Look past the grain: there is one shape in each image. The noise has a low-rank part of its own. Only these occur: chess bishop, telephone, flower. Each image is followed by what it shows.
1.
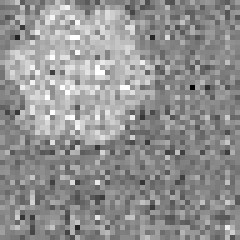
flower
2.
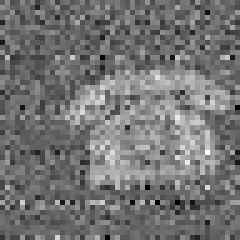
telephone
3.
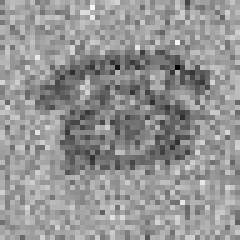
telephone
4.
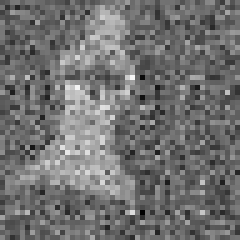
chess bishop
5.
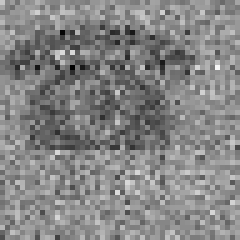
telephone
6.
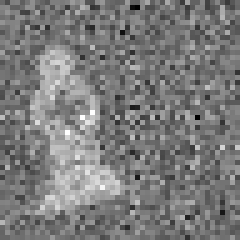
chess bishop
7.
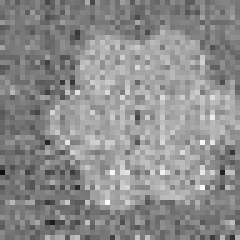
flower
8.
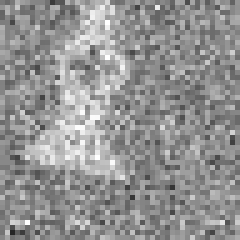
chess bishop
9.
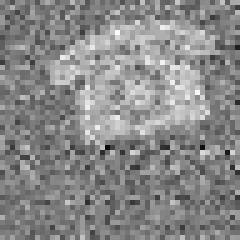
telephone
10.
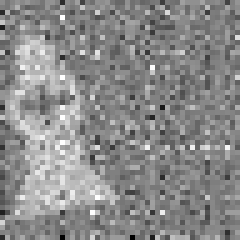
chess bishop
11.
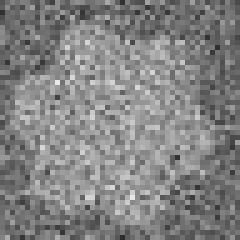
flower
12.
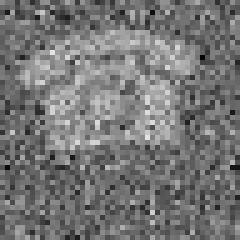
telephone
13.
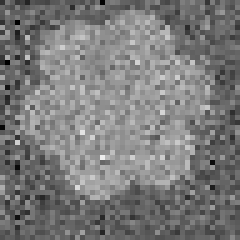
flower
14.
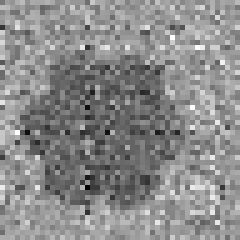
flower
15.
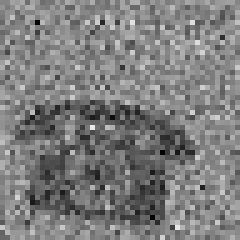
telephone
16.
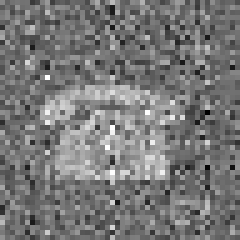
telephone
